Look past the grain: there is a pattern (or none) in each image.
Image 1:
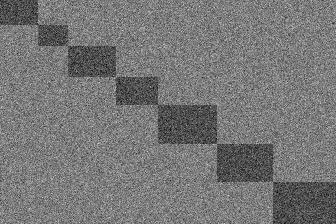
blocks along the diagonal
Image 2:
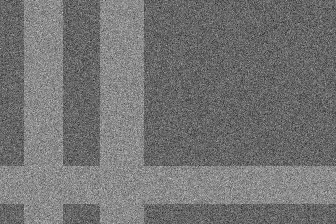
bands of rows crossing bands of columns
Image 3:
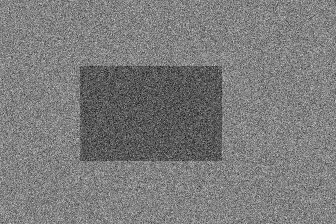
one block
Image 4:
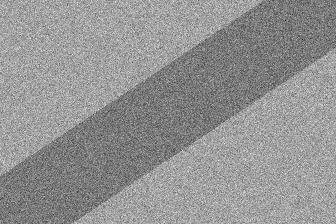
a diagonal band
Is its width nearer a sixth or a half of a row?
a half
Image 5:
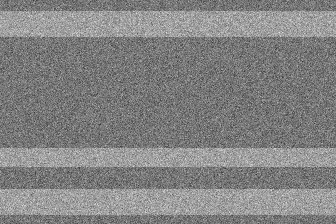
bands of rows
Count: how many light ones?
3
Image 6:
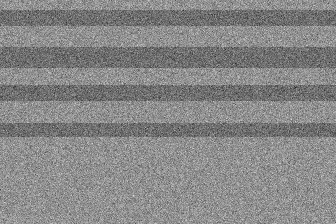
bands of rows
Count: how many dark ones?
4
